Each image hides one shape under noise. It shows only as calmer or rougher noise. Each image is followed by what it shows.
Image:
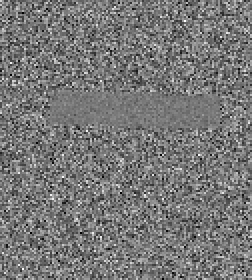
bar
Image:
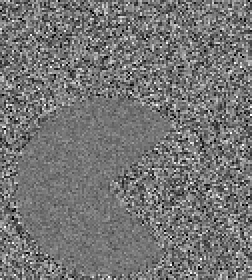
disc with a wedge cut out
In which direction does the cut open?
right
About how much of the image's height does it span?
two thirds
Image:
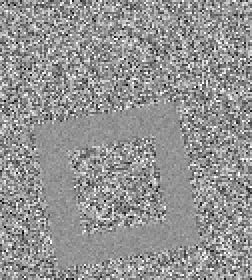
square frame
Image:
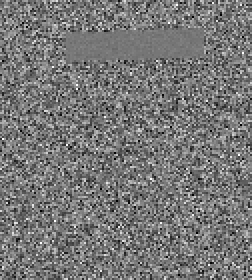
bar
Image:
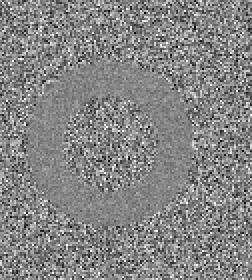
ring
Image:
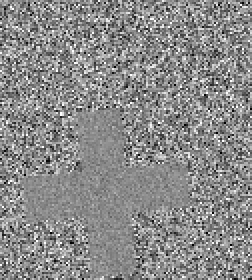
cross
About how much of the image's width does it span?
two thirds
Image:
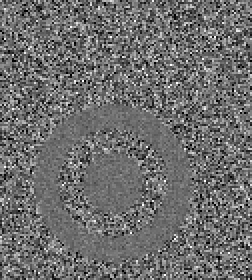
bullseye
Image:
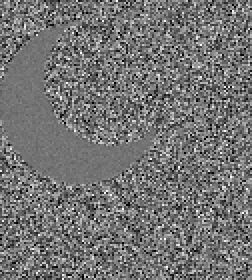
crescent
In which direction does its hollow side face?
up and right
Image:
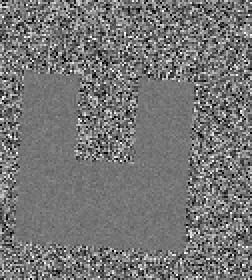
square with a notch
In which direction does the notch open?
up
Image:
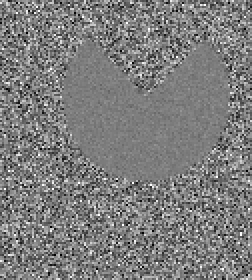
disc with a wedge cut out
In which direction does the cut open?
up
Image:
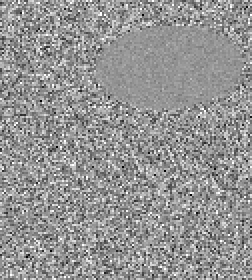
ellipse
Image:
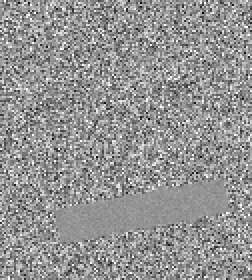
bar
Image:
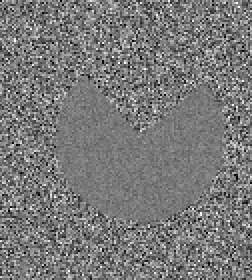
disc with a wedge cut out
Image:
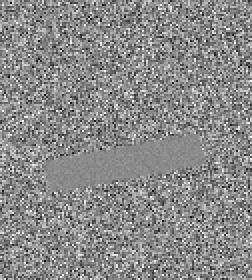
bar
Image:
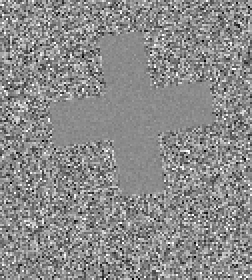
cross
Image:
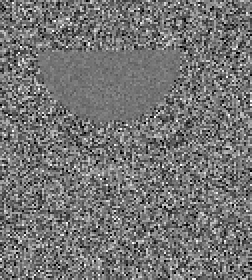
half disc
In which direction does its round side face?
down
